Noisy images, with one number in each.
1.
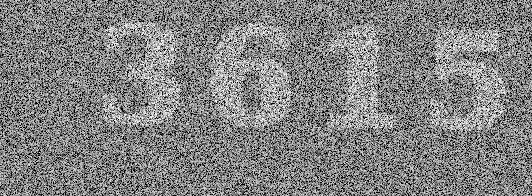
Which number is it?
3615
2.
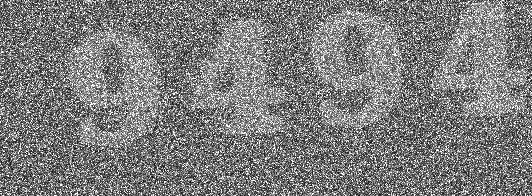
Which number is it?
9494
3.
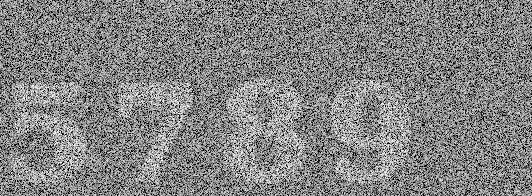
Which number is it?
5789
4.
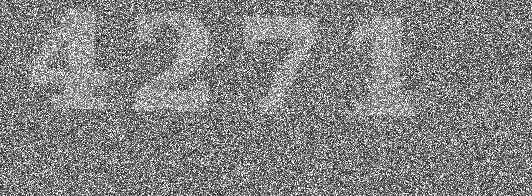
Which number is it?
4271
